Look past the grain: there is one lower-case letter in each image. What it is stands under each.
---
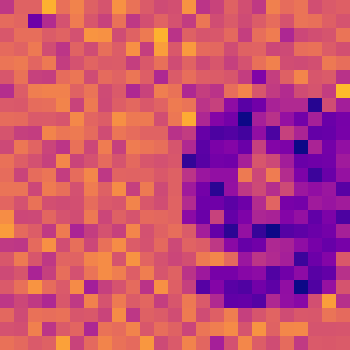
g
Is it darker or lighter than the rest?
darker
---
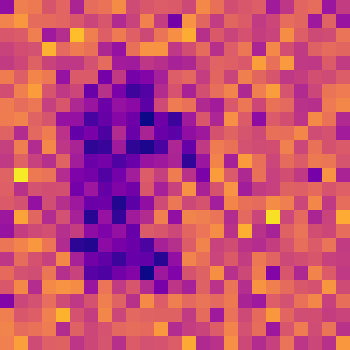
t
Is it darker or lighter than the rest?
darker
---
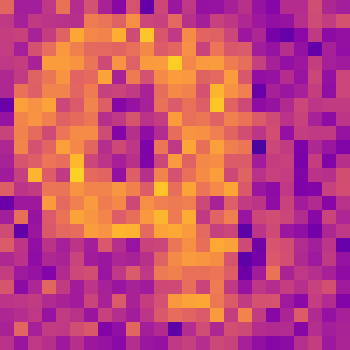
q
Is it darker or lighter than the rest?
lighter
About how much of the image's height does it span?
nearly all
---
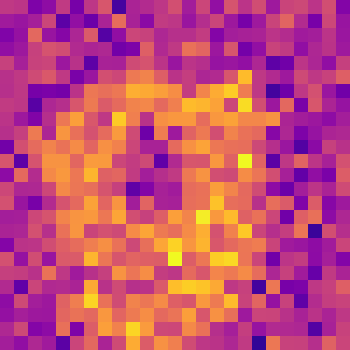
g
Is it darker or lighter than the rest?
lighter
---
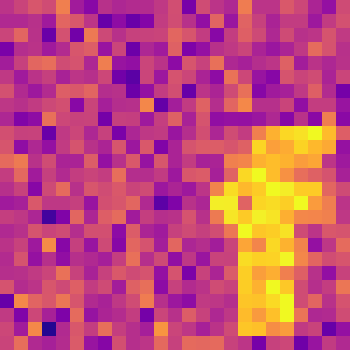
f
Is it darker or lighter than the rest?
lighter
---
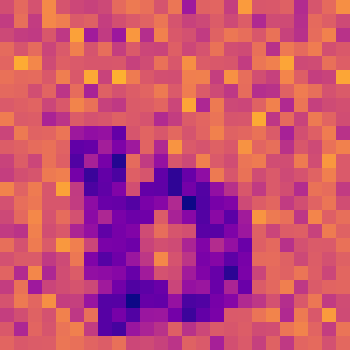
b
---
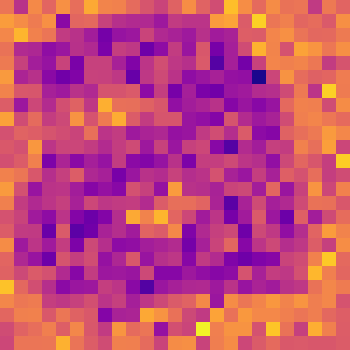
a
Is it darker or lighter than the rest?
darker
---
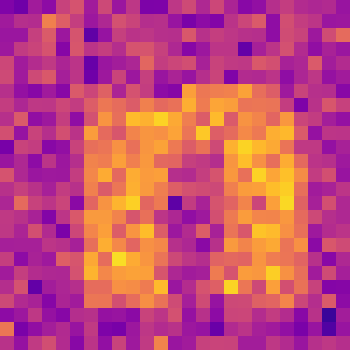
n
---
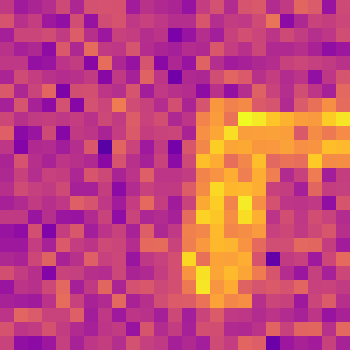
r
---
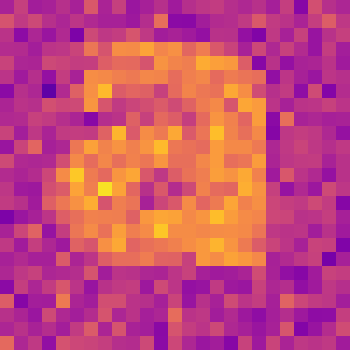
a
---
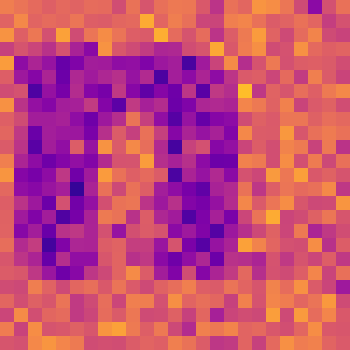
n
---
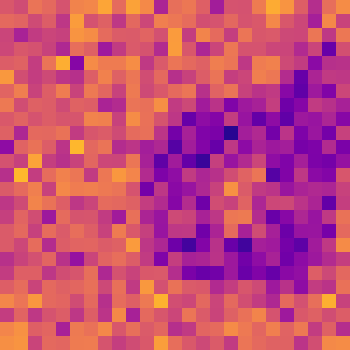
d
